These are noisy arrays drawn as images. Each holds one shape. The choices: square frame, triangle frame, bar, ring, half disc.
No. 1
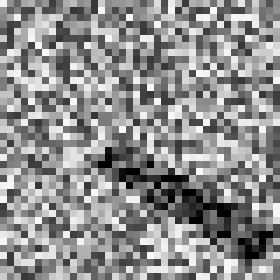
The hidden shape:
bar
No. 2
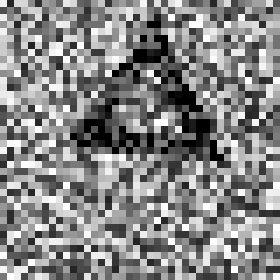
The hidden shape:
triangle frame
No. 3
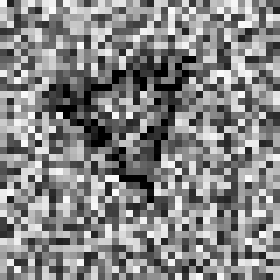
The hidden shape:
triangle frame
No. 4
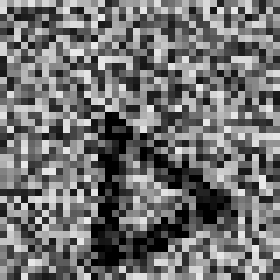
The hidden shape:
triangle frame
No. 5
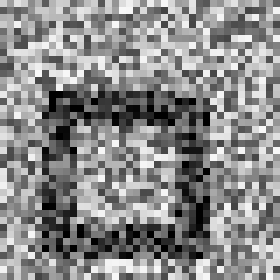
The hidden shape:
square frame
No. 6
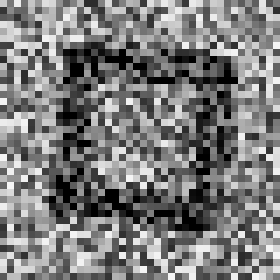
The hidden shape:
square frame
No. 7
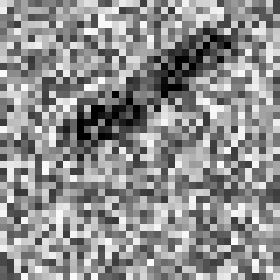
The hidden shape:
bar
